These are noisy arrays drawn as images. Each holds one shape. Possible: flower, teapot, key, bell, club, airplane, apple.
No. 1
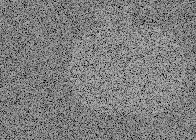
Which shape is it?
apple
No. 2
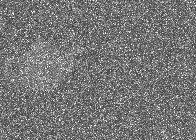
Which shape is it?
teapot
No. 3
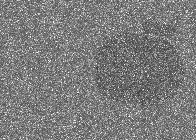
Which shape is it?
apple
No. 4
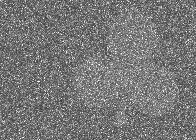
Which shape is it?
club
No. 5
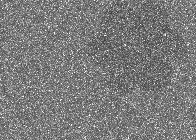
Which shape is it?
flower
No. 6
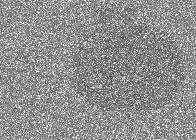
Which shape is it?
apple
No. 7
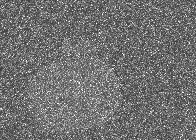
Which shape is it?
apple
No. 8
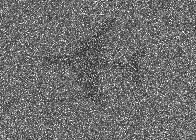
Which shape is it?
airplane
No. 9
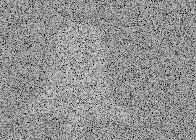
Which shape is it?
bell
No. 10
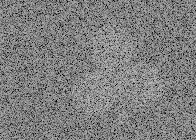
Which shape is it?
club
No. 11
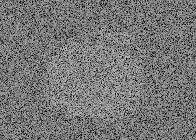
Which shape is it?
apple
